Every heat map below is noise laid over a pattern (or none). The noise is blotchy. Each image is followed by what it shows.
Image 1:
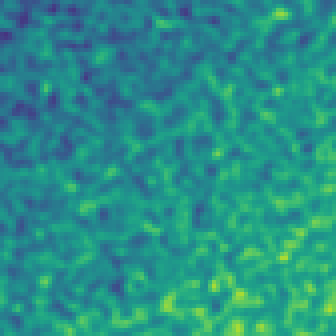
a smooth slope
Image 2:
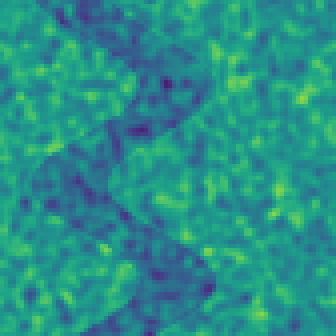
a wavy band
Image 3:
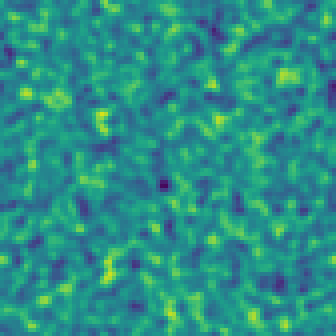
only noise
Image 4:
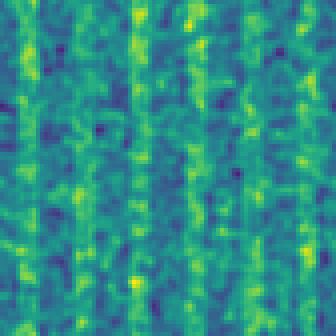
vertical stripes
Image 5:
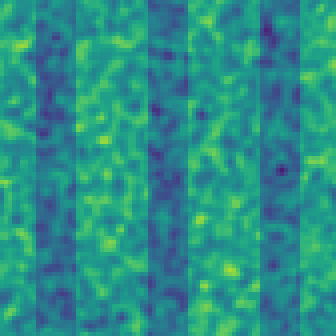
vertical stripes
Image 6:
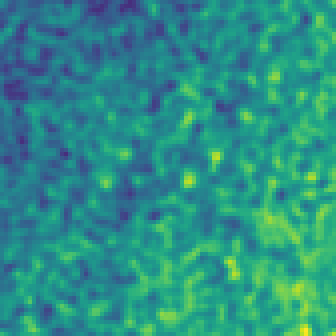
a smooth slope
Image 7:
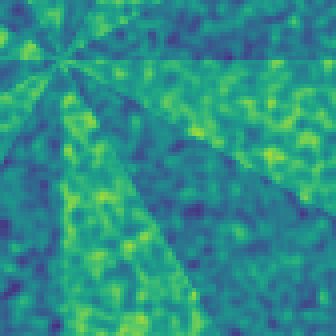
spokes from one point
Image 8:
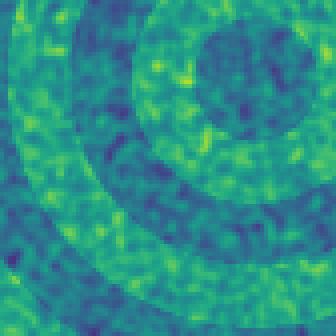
rings round one point
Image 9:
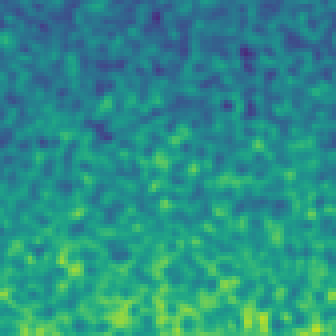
a smooth slope
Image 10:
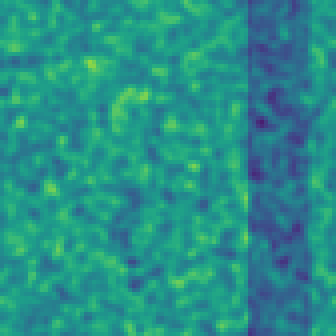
one vertical stripe
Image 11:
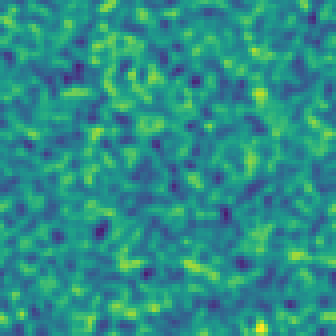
only noise
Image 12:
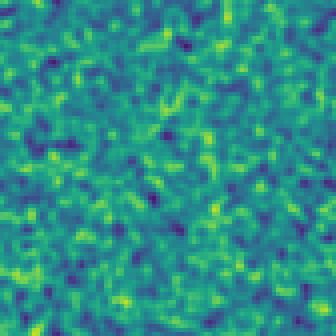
only noise
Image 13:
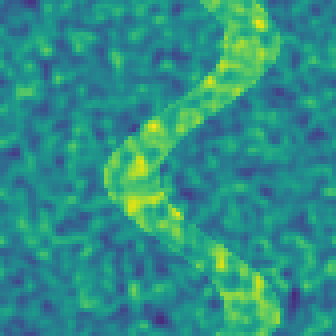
a wavy band
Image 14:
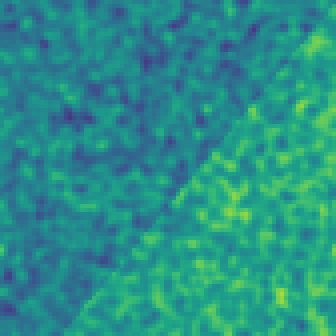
a sharp edge
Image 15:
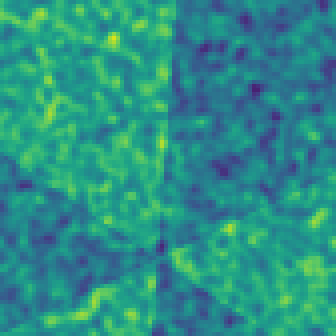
spokes from one point
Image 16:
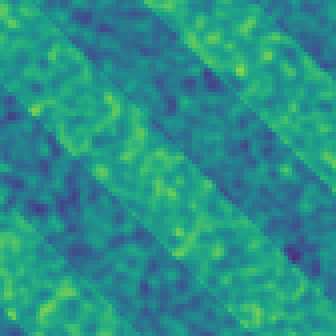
diagonal stripes
